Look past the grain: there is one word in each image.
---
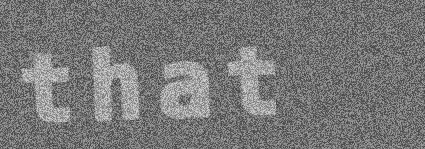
that
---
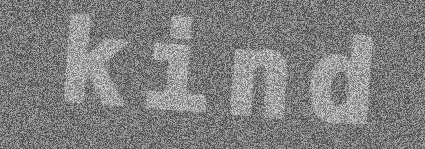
kind
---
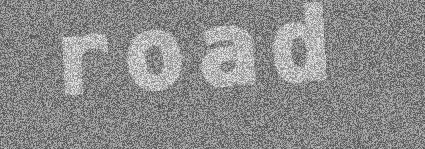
road
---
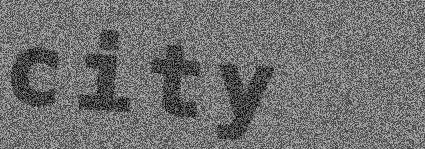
city
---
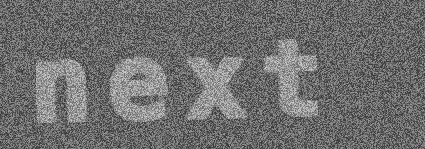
next
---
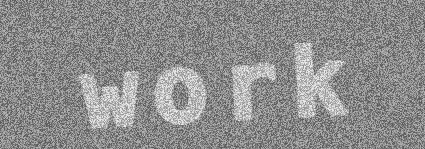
work
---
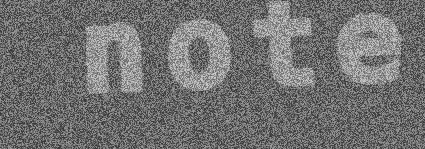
note
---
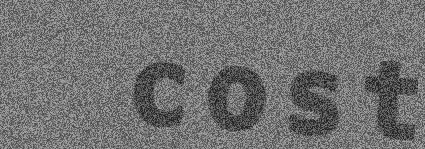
cost
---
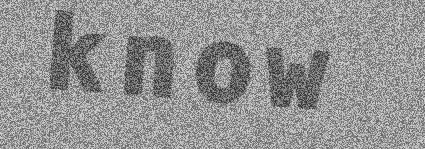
know
